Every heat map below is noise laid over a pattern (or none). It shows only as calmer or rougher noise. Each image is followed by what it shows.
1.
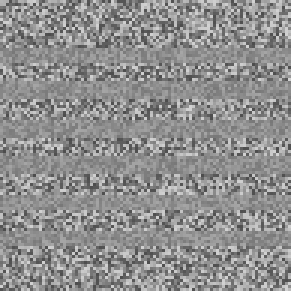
bands of rows
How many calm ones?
6
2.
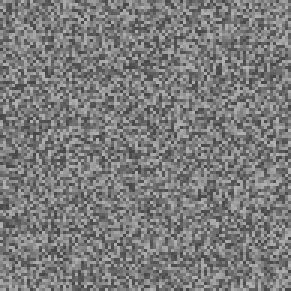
only noise
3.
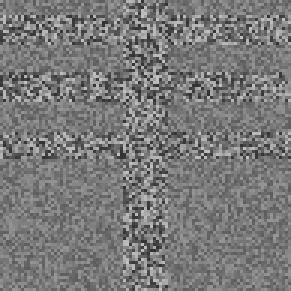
bands of rows crossing bands of columns
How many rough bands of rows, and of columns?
3 and 1
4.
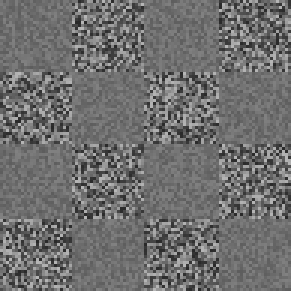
a checkerboard
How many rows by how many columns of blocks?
4 by 4
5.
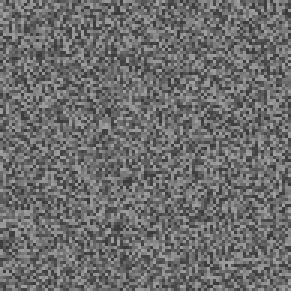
only noise
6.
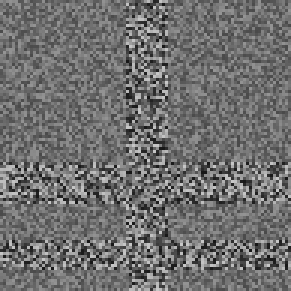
bands of rows crossing bands of columns
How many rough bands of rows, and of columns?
2 and 1
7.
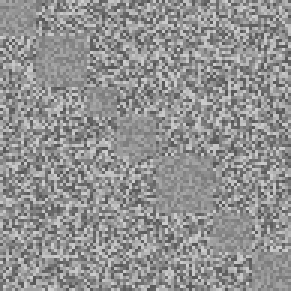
blocks along the diagonal
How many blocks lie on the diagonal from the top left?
7
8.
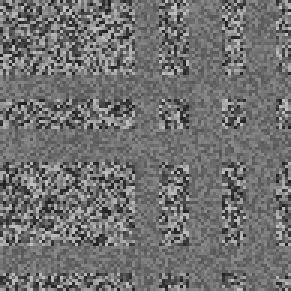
bands of rows crossing bands of columns
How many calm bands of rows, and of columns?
3 and 3
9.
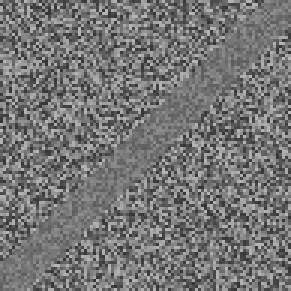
a diagonal band
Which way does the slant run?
bottom left to top right
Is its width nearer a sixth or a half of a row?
a sixth
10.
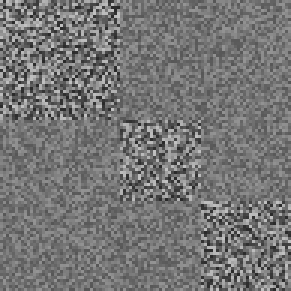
blocks along the diagonal
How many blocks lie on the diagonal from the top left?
3
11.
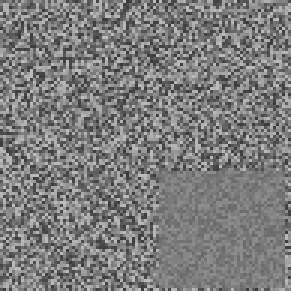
one block
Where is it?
bottom right
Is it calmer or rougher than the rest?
calmer
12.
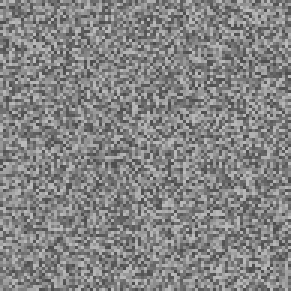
only noise
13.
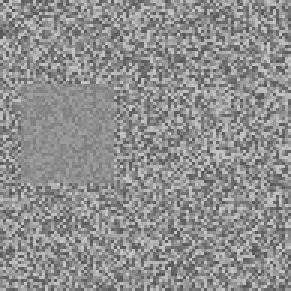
one block
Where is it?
middle left
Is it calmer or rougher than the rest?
calmer
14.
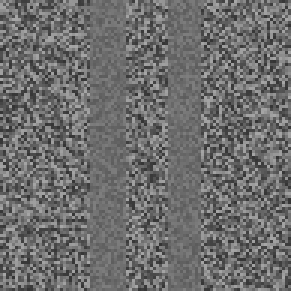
bands of columns
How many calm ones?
2
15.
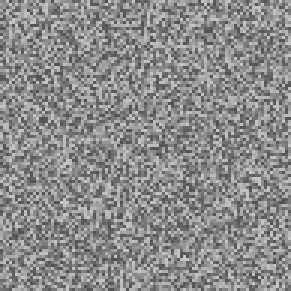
only noise
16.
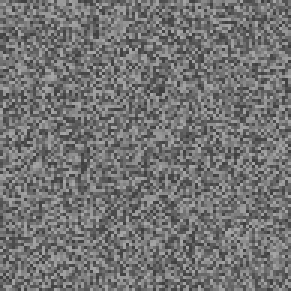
only noise
